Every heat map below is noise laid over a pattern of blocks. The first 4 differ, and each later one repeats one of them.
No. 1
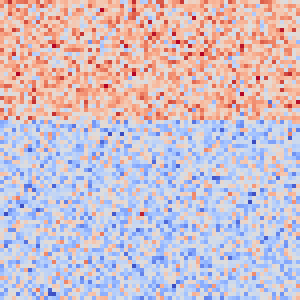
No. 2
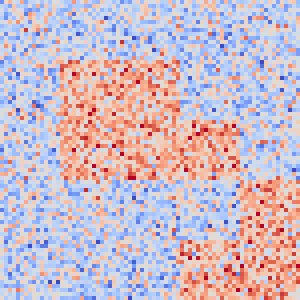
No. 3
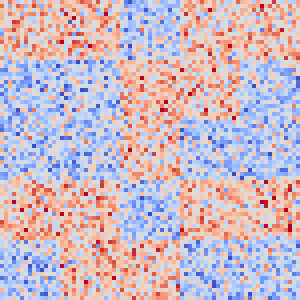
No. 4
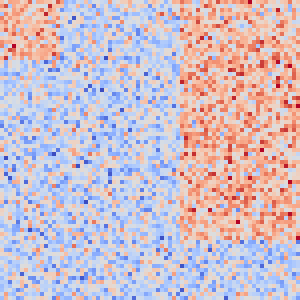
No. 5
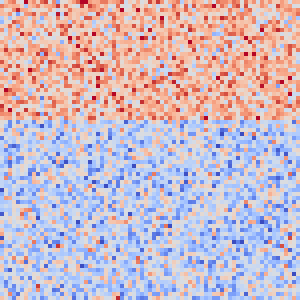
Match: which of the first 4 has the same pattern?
1
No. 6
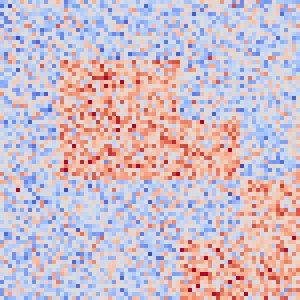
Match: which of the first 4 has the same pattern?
2
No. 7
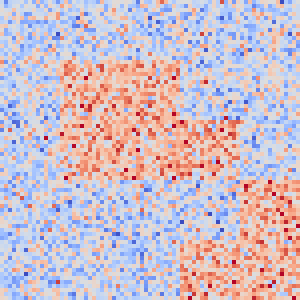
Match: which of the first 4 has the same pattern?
2
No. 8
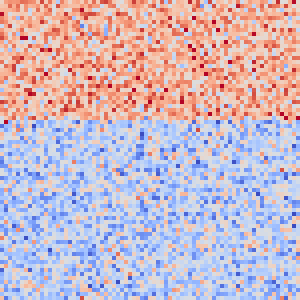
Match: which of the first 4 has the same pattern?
1
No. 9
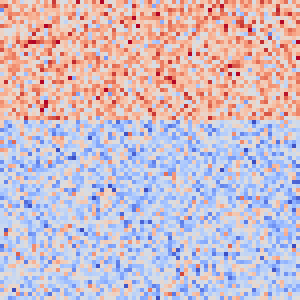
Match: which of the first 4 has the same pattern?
1
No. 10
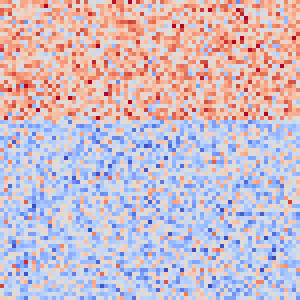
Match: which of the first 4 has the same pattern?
1
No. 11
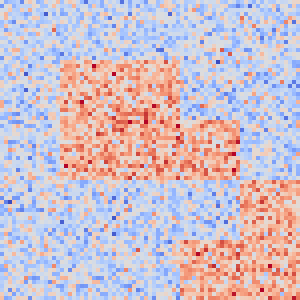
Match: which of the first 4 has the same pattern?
2
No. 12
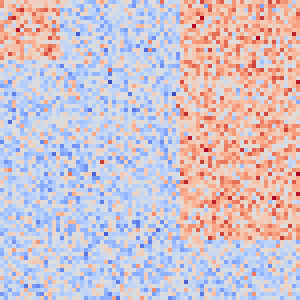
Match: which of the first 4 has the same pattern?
4
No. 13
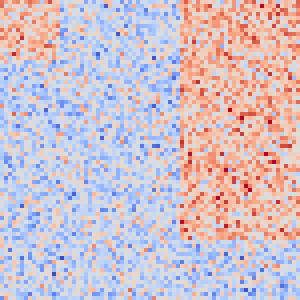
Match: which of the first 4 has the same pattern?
4
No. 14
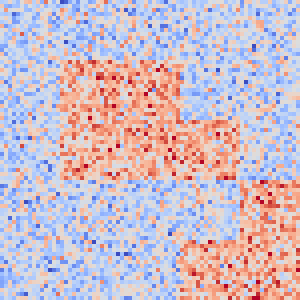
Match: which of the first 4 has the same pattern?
2
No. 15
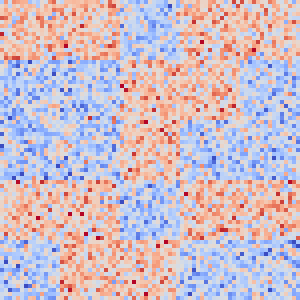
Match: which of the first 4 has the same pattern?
3
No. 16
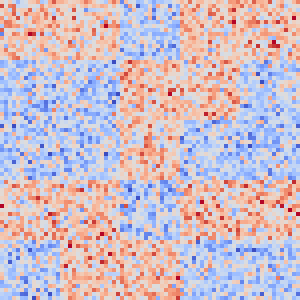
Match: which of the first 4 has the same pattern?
3
